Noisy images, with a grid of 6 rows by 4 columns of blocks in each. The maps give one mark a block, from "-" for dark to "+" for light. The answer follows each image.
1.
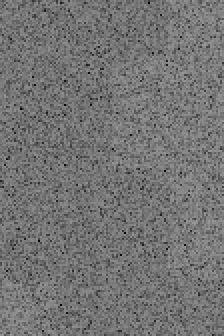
- - - +
- - + +
- - + +
- - - +
- - - +
+ - - -
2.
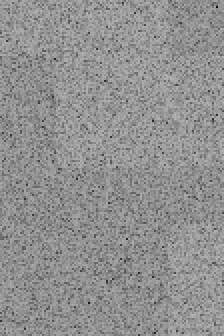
+ + + -
- + + +
- + + +
- - - -
- - - +
- - - +
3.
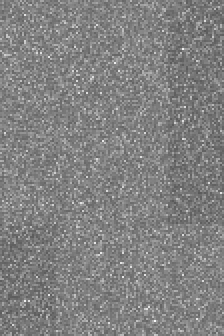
+ + + -
+ + + -
+ + + -
+ + + -
- + + +
- + + +
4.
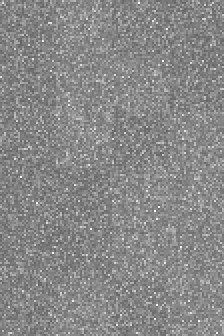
- + - -
- + + -
- + - +
- - + +
- - + +
- + - +
